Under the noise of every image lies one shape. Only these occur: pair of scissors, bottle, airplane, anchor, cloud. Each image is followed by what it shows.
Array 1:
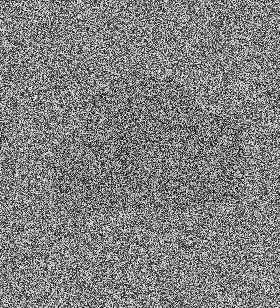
dark cloud
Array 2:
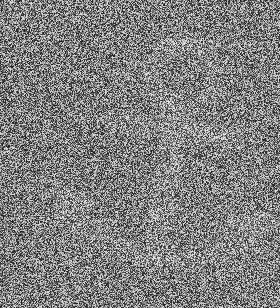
light anchor
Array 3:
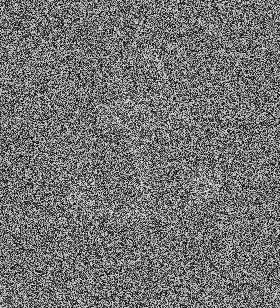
light anchor
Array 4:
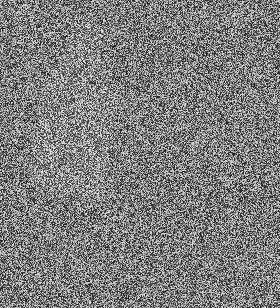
light bottle
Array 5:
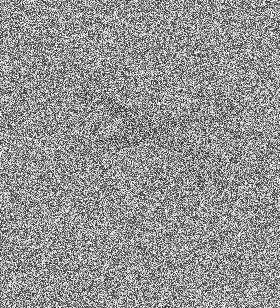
dark pair of scissors
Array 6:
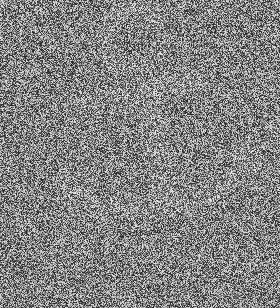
light anchor
